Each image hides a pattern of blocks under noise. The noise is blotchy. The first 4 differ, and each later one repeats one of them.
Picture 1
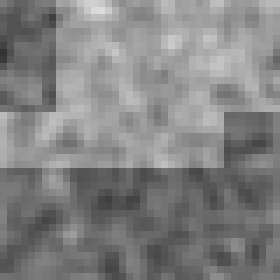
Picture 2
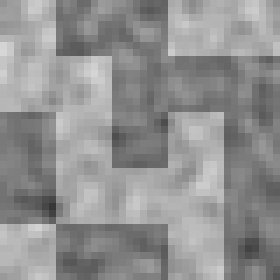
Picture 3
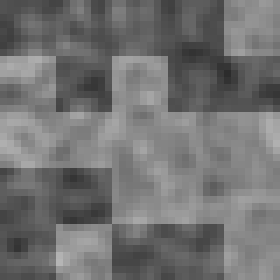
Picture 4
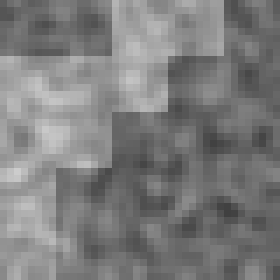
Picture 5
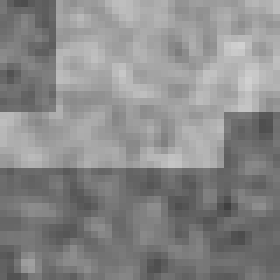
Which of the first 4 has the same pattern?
1
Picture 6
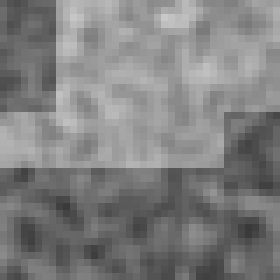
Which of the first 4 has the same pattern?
1
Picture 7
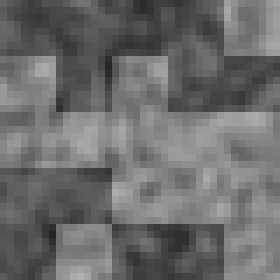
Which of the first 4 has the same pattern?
3
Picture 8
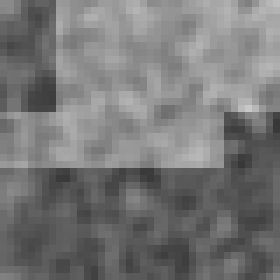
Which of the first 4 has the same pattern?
1
